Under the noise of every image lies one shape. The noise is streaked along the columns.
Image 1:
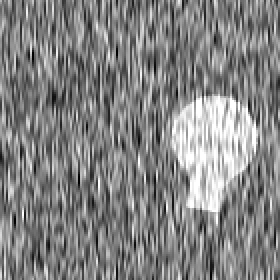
light bulb
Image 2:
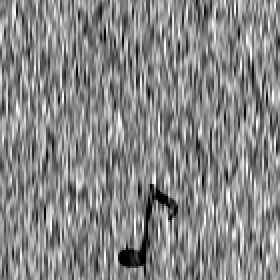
musical note
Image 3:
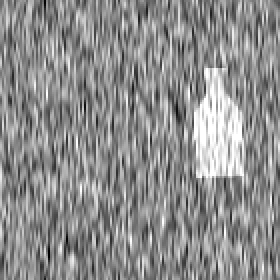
bottle
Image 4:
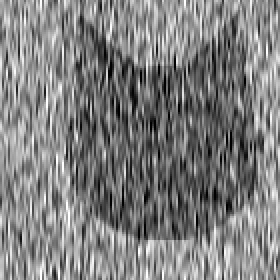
cat's head
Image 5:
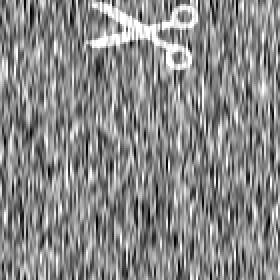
pair of scissors
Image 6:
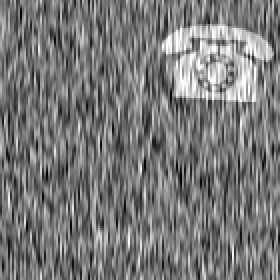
telephone
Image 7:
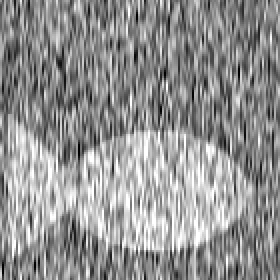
fish
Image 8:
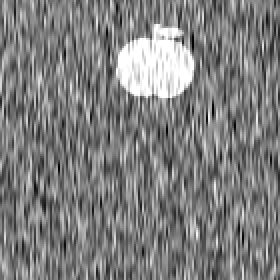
apple
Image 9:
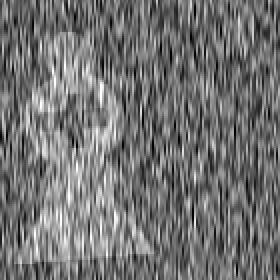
chess bishop
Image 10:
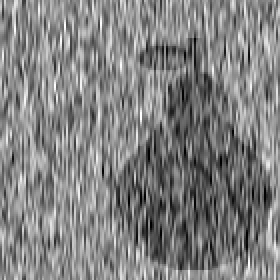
pear
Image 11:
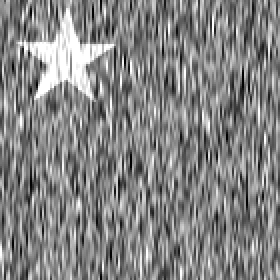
star
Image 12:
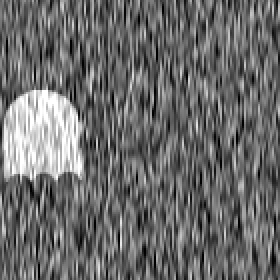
ghost
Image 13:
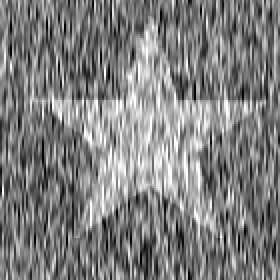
star
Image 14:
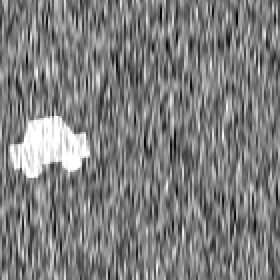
car
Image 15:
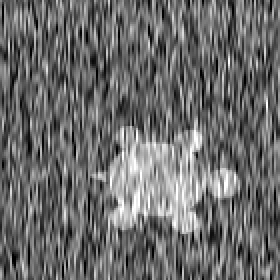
turtle
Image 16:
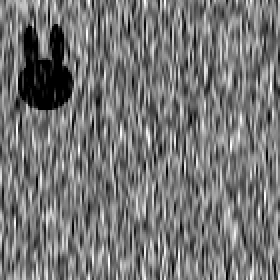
rabbit's head
